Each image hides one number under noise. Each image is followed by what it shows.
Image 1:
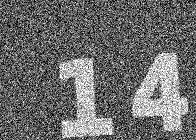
14
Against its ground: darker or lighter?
lighter
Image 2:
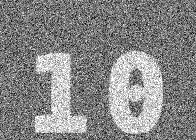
10
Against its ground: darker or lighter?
lighter
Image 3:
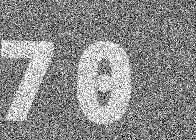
70
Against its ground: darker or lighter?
lighter
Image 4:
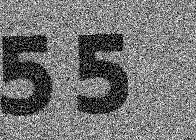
55
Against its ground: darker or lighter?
darker
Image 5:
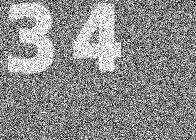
34
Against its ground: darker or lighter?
lighter
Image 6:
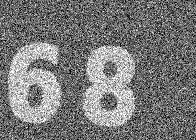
68
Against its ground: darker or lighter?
lighter
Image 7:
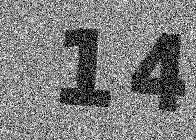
14
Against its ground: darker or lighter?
darker
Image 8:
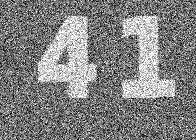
41
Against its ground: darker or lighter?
lighter
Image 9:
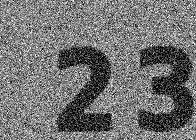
23
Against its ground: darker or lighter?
darker
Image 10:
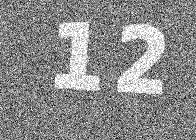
12
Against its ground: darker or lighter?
lighter
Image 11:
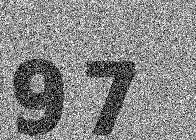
97
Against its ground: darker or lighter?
darker
